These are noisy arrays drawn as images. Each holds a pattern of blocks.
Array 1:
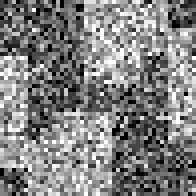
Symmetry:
the same after a half turn
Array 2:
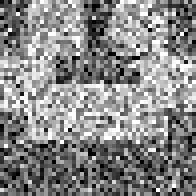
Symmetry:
left and right mirror each other
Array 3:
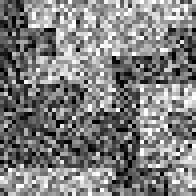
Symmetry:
no symmetry
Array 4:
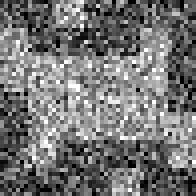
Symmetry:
the same after a half turn
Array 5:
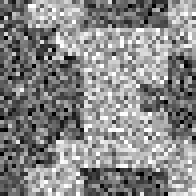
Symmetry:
top and bottom mirror each other
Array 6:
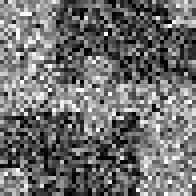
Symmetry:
the same after a half turn
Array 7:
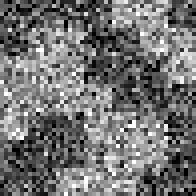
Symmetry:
mirrored about the diagonal from the bottom left
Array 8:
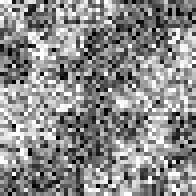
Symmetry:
the same after a half turn
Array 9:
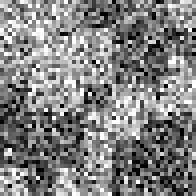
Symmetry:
mirrored about the diagonal from the top left
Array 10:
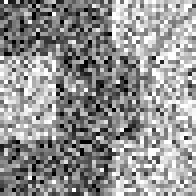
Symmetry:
top and bottom mirror each other
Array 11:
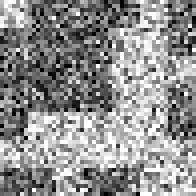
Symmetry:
mirrored about the diagonal from the top left
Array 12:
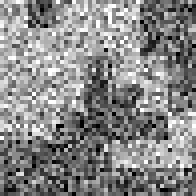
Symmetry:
no symmetry
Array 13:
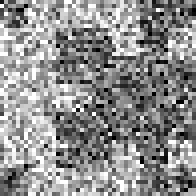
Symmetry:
top and bottom mirror each other
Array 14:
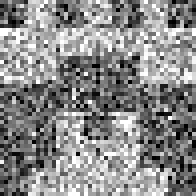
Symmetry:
left and right mirror each other
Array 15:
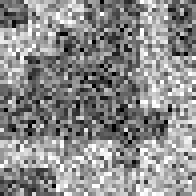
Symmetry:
mirrored about the diagonal from the top left
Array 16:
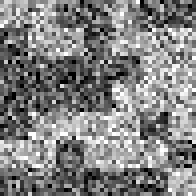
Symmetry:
no symmetry
